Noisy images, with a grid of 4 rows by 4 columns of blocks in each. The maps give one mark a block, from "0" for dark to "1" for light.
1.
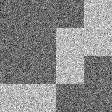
0001
0011
0010
1100
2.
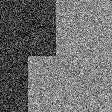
0011
0011
0111
0111
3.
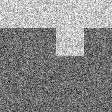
1111
0010
0000
0000
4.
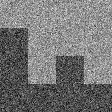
1111
0111
0101
0000
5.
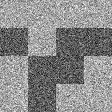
1111
0100
1001
1011
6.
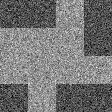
0010
1110
1111
0100
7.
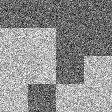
0000
1100
1101
1011
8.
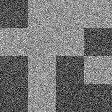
0111
1110
0101
0100
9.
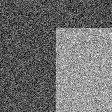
0000
0011
0011
0011
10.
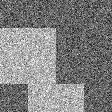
0000
1100
1100
0110
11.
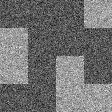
0001
1000
1010
0011
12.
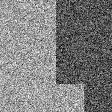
1100
1100
1100
1110
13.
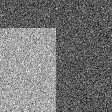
0000
1100
1100
1100
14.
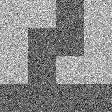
1101
1001
1011
0000
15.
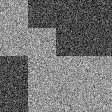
1000
1100
0111
0111
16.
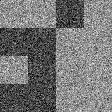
1101
0011
1011
0011
